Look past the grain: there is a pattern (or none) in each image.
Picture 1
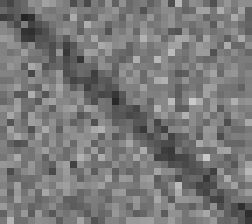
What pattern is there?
a diagonal band
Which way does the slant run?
top left to bottom right
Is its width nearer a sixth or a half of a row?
a sixth
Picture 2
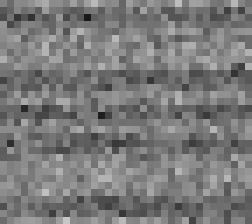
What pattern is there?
bands of rows
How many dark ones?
5
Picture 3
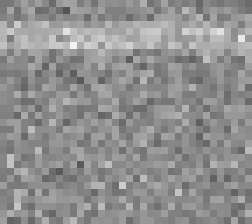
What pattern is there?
one band of rows
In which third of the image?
top
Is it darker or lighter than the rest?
lighter
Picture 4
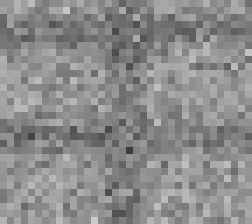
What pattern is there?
bands of rows crossing bands of columns
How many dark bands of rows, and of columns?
2 and 1
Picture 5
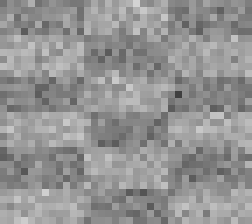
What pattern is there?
a checkerboard
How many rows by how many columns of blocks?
6 by 3
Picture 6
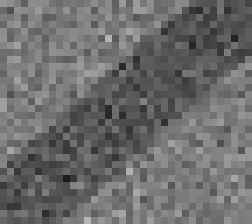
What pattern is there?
a diagonal band
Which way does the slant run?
bottom left to top right
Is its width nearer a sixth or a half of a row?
a half
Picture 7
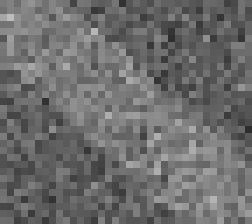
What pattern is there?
a diagonal band
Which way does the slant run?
top left to bottom right
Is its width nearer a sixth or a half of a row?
a half
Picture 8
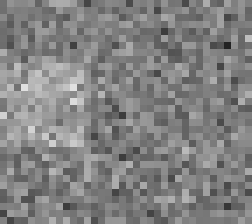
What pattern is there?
one block
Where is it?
middle left
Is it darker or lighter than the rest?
lighter
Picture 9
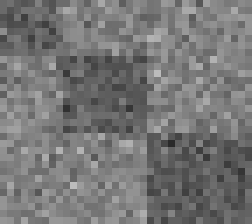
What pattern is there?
blocks along the diagonal
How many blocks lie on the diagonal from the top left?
3
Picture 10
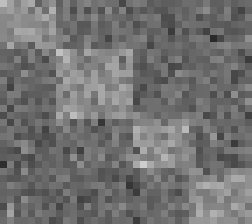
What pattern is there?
blocks along the diagonal
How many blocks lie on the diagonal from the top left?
4
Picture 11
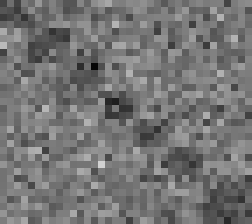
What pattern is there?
blocks along the diagonal
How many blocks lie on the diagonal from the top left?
7
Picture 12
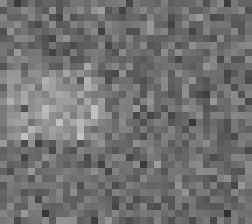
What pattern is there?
one block
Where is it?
middle left
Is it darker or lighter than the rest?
lighter
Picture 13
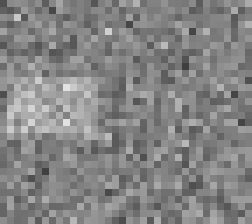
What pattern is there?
one block
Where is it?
middle left
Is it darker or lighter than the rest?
lighter
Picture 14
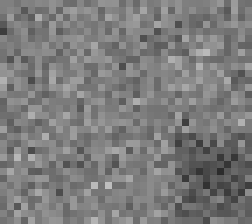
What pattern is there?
one block
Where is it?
bottom right
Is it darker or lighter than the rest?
darker
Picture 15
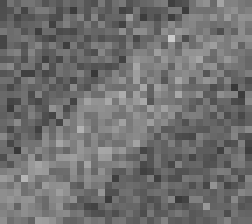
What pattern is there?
a diagonal band
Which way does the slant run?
bottom left to top right
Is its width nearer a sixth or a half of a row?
a half
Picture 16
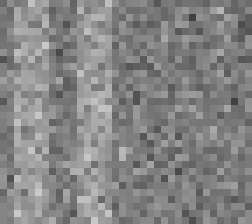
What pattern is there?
bands of columns
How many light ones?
2
